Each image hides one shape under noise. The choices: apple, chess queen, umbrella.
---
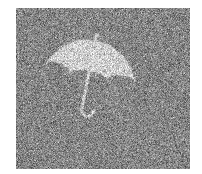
light umbrella
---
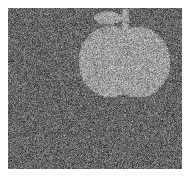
light apple
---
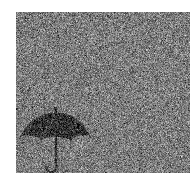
dark umbrella, bottom left
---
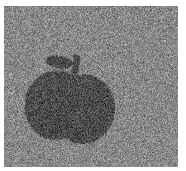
dark apple
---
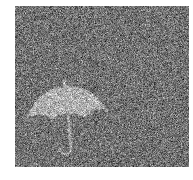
light umbrella
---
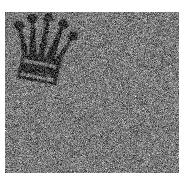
dark chess queen, top left
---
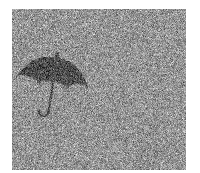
dark umbrella, middle left
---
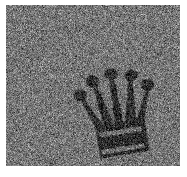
dark chess queen
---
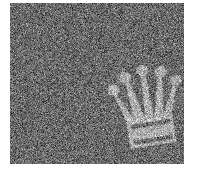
light chess queen
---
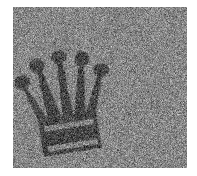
dark chess queen
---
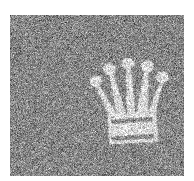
light chess queen
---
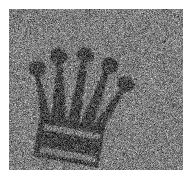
dark chess queen
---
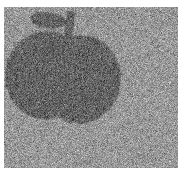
dark apple
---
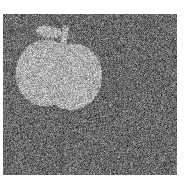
light apple
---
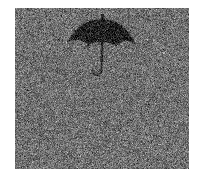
dark umbrella, top middle
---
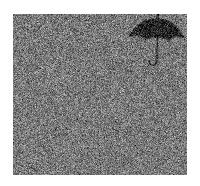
dark umbrella, top right
